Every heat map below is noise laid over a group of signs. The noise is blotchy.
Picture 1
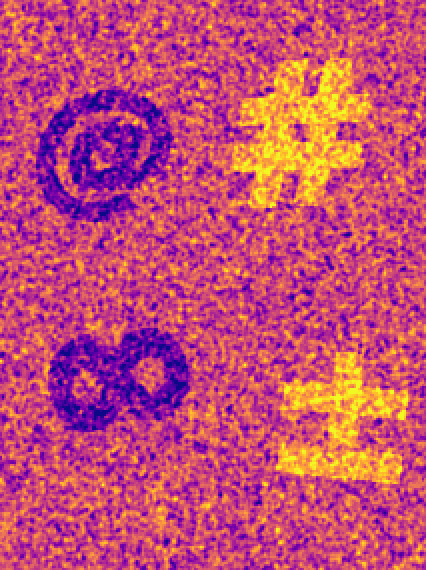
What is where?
top left: dark at sign; top right: light hash sign; bottom left: dark infinity sign; bottom right: light plus-minus sign
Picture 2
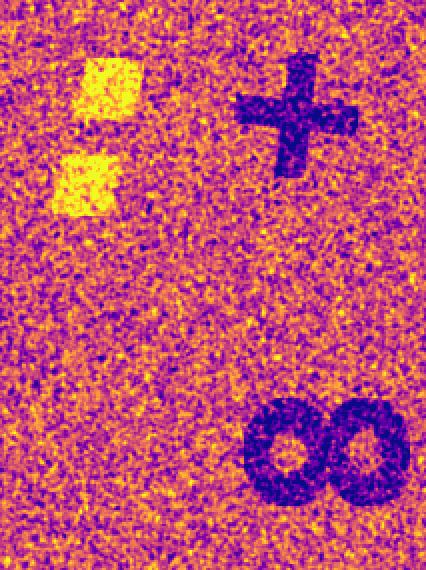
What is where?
top left: light colon; top right: dark plus sign; bottom right: dark infinity sign
